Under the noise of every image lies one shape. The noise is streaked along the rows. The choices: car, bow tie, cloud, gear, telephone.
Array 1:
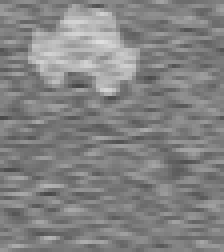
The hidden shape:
car
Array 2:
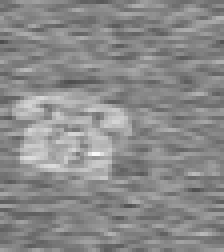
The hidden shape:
telephone
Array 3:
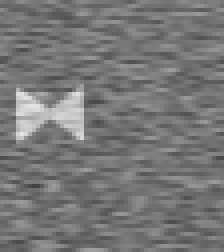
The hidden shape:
bow tie
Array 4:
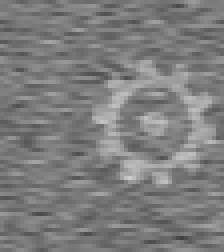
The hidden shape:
gear
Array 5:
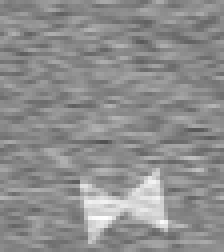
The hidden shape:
bow tie
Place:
bottom middle
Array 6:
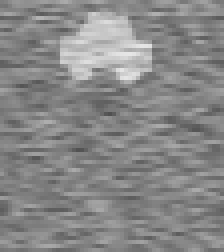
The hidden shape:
car
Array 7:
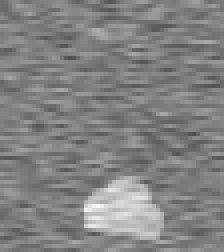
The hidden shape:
cloud
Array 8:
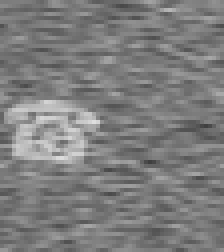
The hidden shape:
telephone
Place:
middle left
